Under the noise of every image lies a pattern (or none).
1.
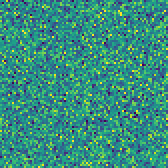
only noise
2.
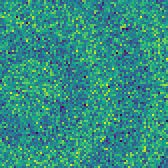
rings round one point
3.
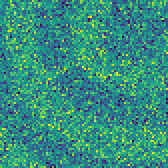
rings round one point
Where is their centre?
top right
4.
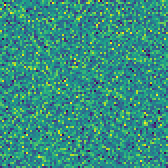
only noise
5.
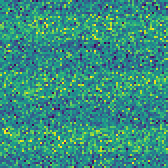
horizontal stripes
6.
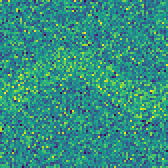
a wavy band
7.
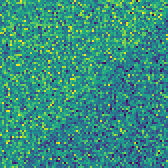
a sharp edge
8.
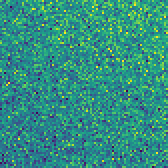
a smooth slope
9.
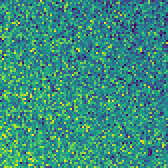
a smooth slope
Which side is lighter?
bottom left
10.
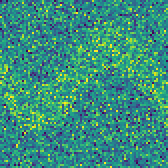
a wavy band
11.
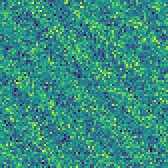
diagonal stripes
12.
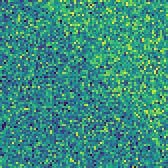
a sharp edge
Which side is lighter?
top right
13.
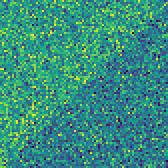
a sharp edge
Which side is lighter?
top left
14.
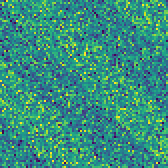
diagonal stripes
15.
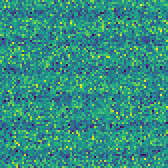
horizontal stripes
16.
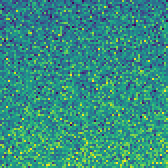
a smooth slope
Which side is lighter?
bottom
